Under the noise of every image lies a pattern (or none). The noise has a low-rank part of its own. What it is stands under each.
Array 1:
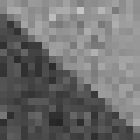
a sharp edge
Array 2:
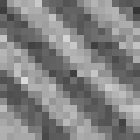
diagonal stripes
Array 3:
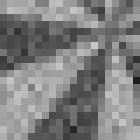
spokes from one point
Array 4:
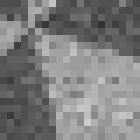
spokes from one point
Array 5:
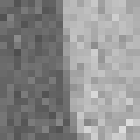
a sharp edge
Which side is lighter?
right
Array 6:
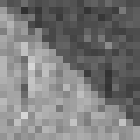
a sharp edge
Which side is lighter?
bottom left
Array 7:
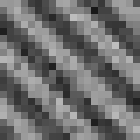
diagonal stripes
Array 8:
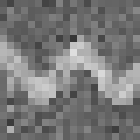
a wavy band
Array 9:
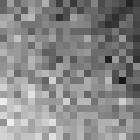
a smooth slope
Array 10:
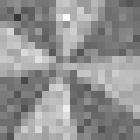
spokes from one point
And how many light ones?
4
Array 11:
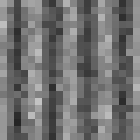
vertical stripes
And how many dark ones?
4
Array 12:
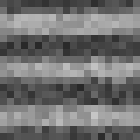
horizontal stripes
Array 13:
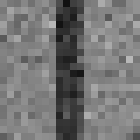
one vertical stripe
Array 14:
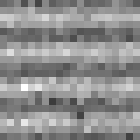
horizontal stripes
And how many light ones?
4
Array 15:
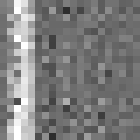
one vertical stripe
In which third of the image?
left
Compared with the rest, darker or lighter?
lighter
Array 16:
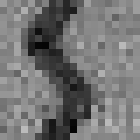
a wavy band
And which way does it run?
top to bottom
